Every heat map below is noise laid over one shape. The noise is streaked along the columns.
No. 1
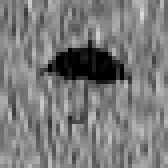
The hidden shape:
umbrella
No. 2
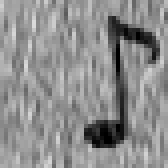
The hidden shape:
musical note
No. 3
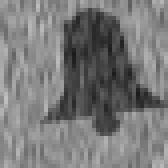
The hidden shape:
bell
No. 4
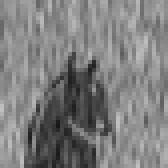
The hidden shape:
chess knight
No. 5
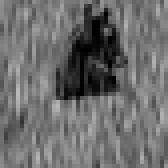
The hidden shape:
chess knight
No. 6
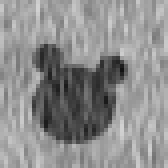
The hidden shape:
bear's head
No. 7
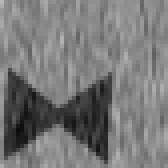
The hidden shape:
bow tie
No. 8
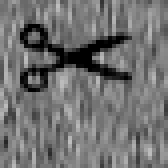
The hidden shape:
pair of scissors
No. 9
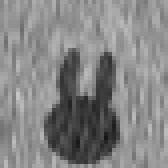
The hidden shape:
rabbit's head
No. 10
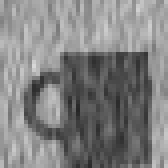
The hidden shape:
cup
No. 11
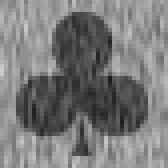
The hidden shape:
club
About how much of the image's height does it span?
nearly all
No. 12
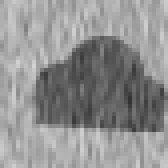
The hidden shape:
cloud
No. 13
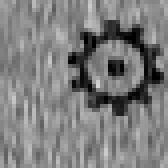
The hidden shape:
gear
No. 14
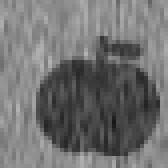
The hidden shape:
apple
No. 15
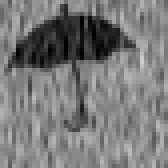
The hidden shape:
umbrella
